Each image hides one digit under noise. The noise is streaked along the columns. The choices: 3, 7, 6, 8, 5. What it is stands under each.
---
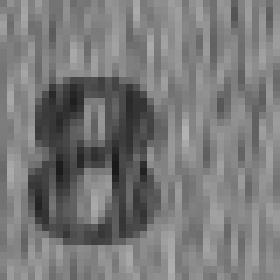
8
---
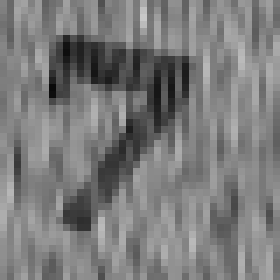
7
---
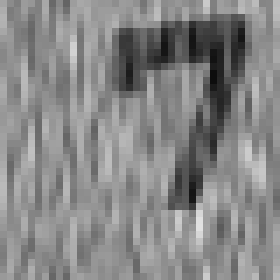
7
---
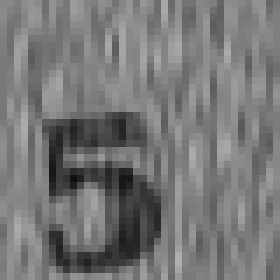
5
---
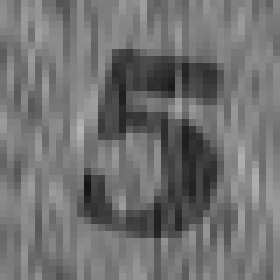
5
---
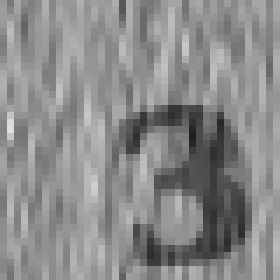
3
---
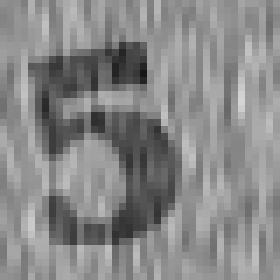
5
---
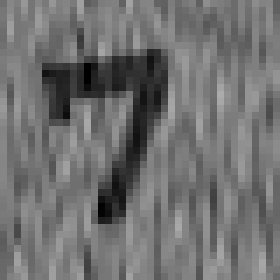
7
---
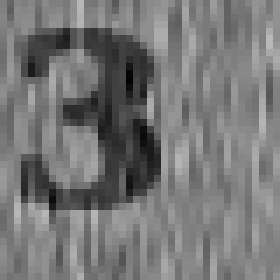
3
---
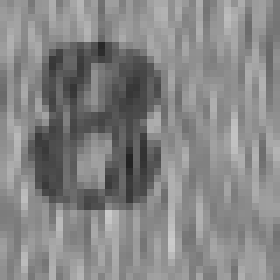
8
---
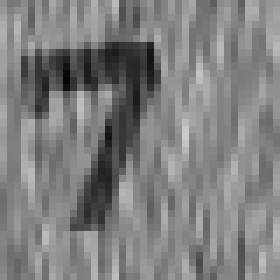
7
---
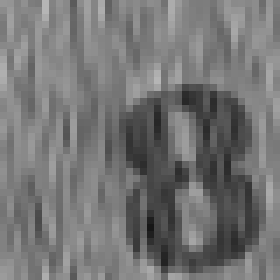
8
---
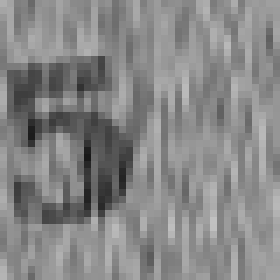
5
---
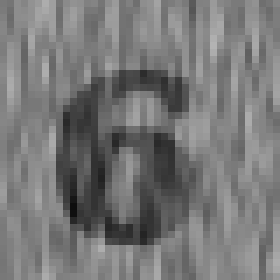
6
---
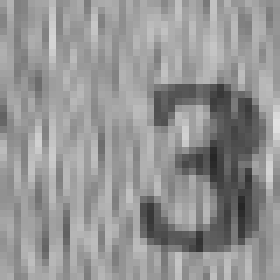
3
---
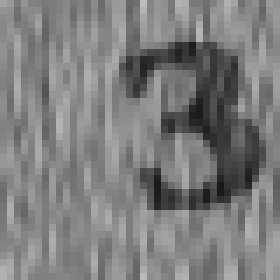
3
